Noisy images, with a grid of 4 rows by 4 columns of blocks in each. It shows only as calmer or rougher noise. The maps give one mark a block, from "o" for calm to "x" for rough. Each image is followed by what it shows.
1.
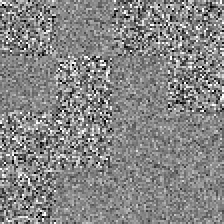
xoxx
oxox
xxoo
xooo
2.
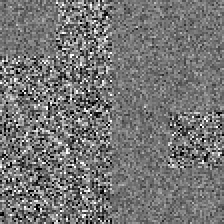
oxoo
xxoo
xxox
xxoo
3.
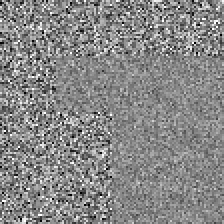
xxxx
xooo
xxoo
xxoo
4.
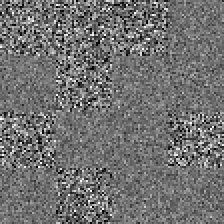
xxxo
oxoo
xoox
oxoo
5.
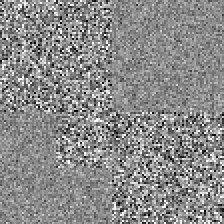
xxoo
xxoo
oxxx
ooxx
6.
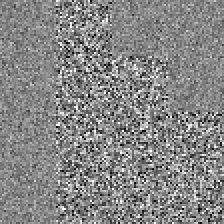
oxoo
oxxo
oxxx
oxxx
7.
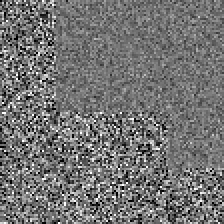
xooo
xooo
xxxo
xxxx
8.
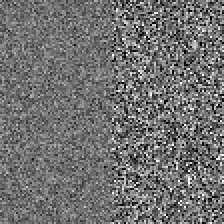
ooxx
ooxx
ooxx
ooxx
